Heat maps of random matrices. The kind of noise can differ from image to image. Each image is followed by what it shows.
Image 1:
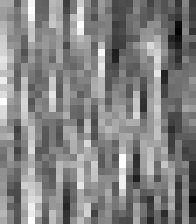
streaked along the columns
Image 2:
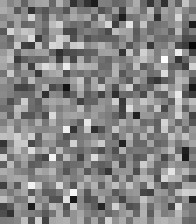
independent entries
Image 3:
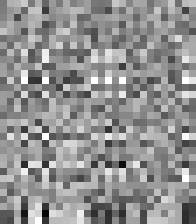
low rank plus noise
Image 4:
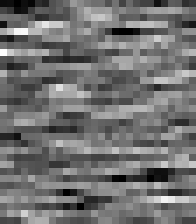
streaked along the rows
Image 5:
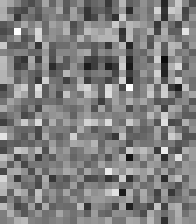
low rank plus noise
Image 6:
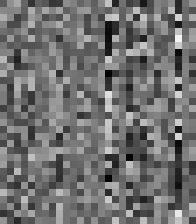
columns of uneven size
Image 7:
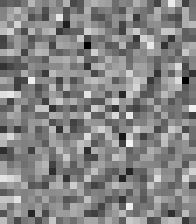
low rank plus noise
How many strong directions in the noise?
three or four
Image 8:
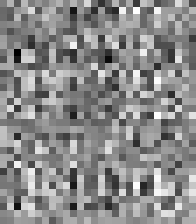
low rank plus noise
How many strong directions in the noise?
two
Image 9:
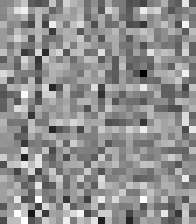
low rank plus noise
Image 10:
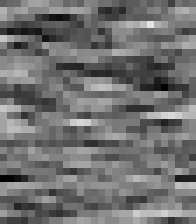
streaked along the rows
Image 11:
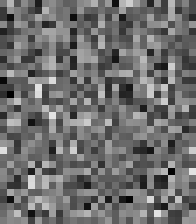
low rank plus noise
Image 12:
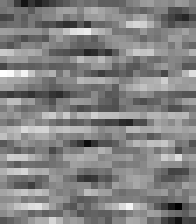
streaked along the rows
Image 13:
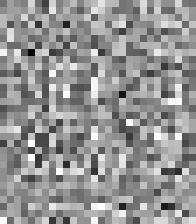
low rank plus noise
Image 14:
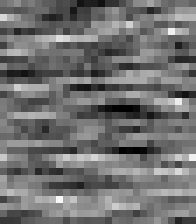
streaked along the rows
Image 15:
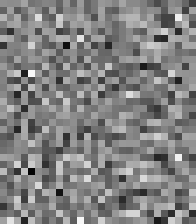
low rank plus noise
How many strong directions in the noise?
three or four
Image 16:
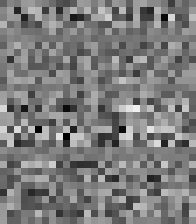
rows of uneven size
